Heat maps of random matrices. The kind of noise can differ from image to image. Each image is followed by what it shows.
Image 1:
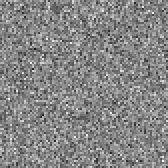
independent entries
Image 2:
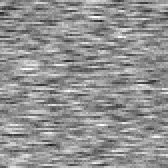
streaked along the rows
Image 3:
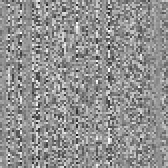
columns of uneven size
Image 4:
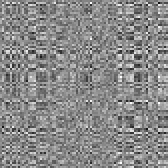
low rank plus noise
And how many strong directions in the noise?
one
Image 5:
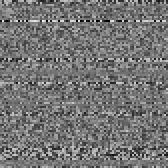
rows of uneven size
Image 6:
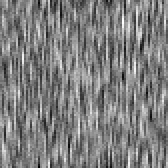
streaked along the columns
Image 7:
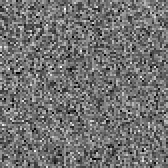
independent entries
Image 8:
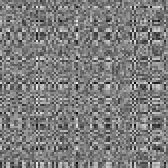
low rank plus noise
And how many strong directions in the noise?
one
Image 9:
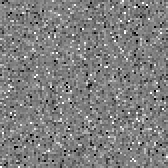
heavy tails
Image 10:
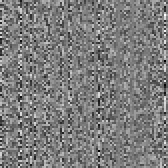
columns of uneven size
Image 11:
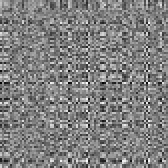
low rank plus noise
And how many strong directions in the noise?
one
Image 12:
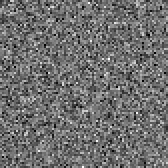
independent entries
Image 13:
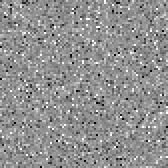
heavy tails
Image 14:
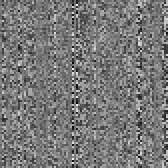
columns of uneven size
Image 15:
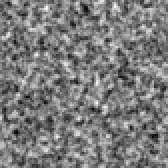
blotchy
